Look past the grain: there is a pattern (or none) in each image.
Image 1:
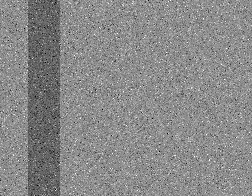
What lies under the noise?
one vertical stripe
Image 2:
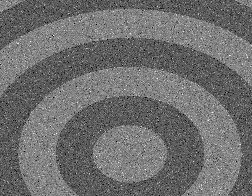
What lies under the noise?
rings round one point
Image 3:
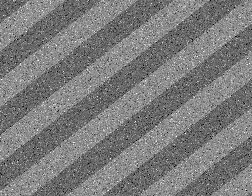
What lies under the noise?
diagonal stripes
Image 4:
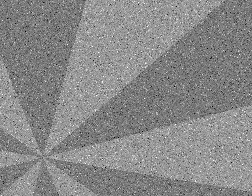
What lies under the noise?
spokes from one point
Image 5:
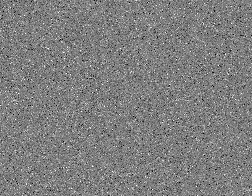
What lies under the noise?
only noise
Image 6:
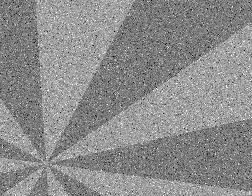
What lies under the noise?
spokes from one point
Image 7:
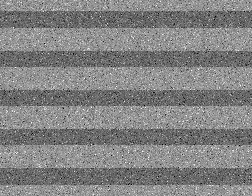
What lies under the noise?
horizontal stripes
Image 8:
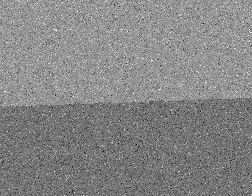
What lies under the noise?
a sharp edge
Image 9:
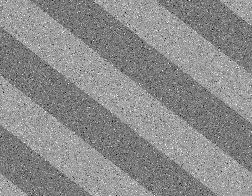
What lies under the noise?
diagonal stripes
